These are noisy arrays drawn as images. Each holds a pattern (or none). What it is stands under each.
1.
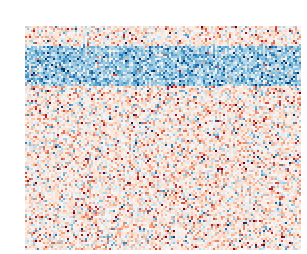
one horizontal stripe
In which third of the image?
top
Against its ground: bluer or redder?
bluer
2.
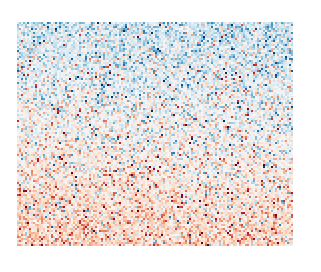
a smooth slope
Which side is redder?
bottom
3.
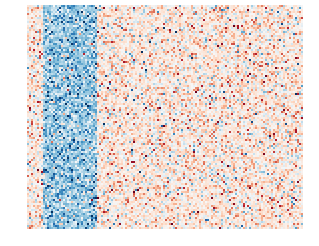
one vertical stripe
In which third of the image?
left
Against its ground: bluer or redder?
bluer
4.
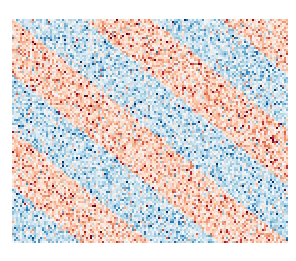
diagonal stripes
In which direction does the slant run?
top left to bottom right
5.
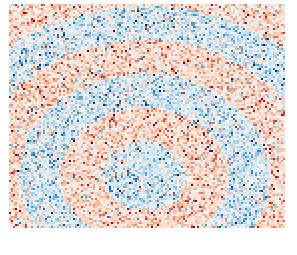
rings round one point
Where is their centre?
bottom middle
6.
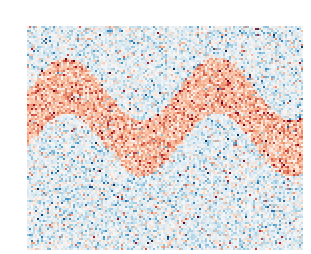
a wavy band
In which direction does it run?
left to right
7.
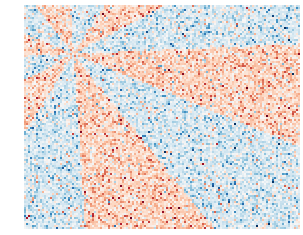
spokes from one point
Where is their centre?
top left
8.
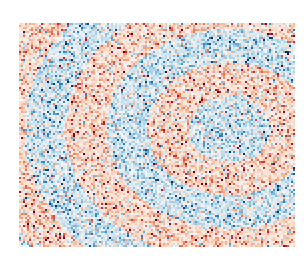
rings round one point
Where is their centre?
middle right
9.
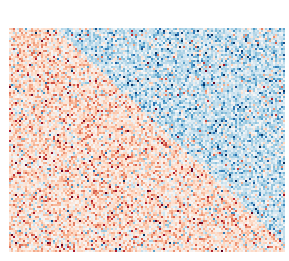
a sharp edge
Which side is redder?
bottom left
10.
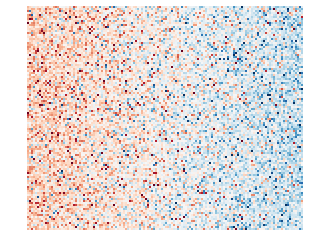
a smooth slope
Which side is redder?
left
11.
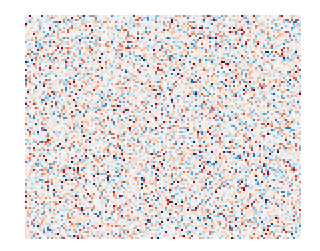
only noise
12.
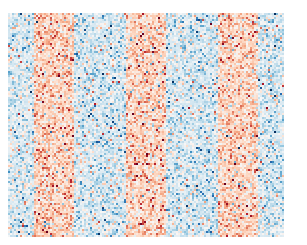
vertical stripes
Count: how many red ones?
3
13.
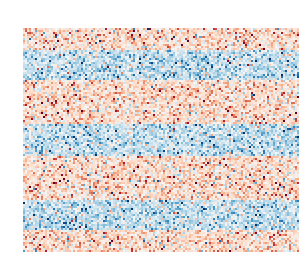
horizontal stripes
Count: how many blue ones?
3
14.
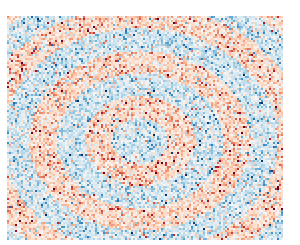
rings round one point
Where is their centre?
centre
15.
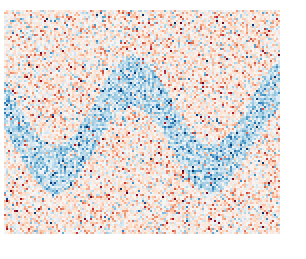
a wavy band
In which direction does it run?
left to right
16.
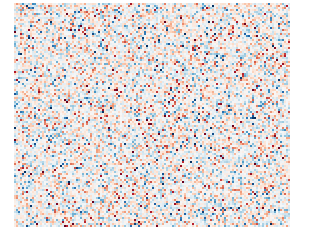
only noise
